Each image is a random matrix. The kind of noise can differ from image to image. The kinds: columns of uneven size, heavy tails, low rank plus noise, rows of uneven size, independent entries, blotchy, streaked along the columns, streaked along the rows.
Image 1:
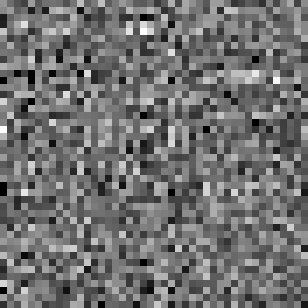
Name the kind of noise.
low rank plus noise
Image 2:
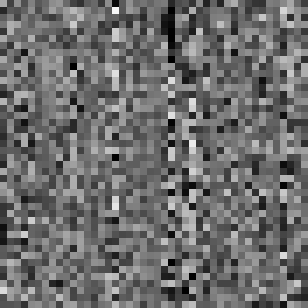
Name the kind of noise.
columns of uneven size
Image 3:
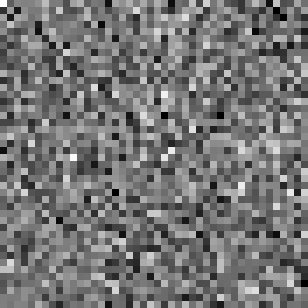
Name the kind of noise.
independent entries
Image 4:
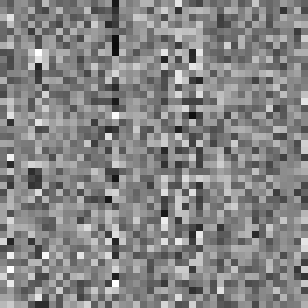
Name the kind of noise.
columns of uneven size
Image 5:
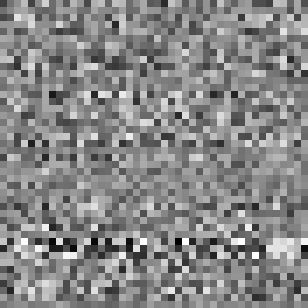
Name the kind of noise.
rows of uneven size
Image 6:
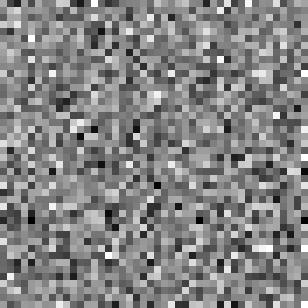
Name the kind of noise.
low rank plus noise
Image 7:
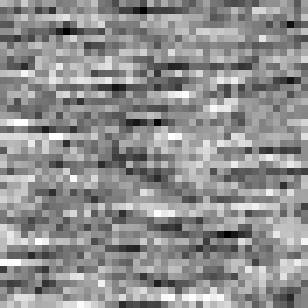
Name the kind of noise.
streaked along the rows
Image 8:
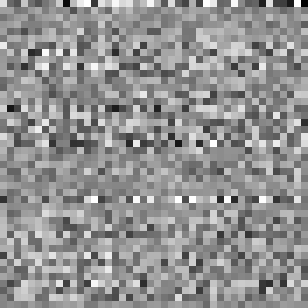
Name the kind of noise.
rows of uneven size
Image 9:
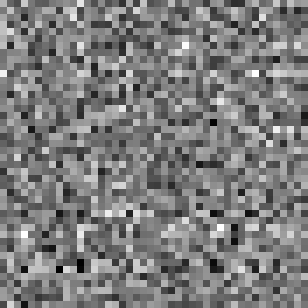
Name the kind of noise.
low rank plus noise
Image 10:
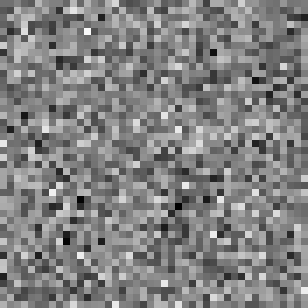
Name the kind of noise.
independent entries
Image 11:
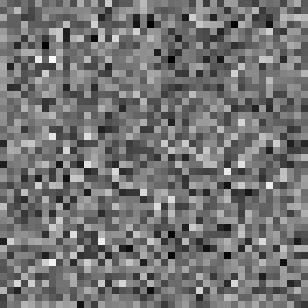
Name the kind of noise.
low rank plus noise
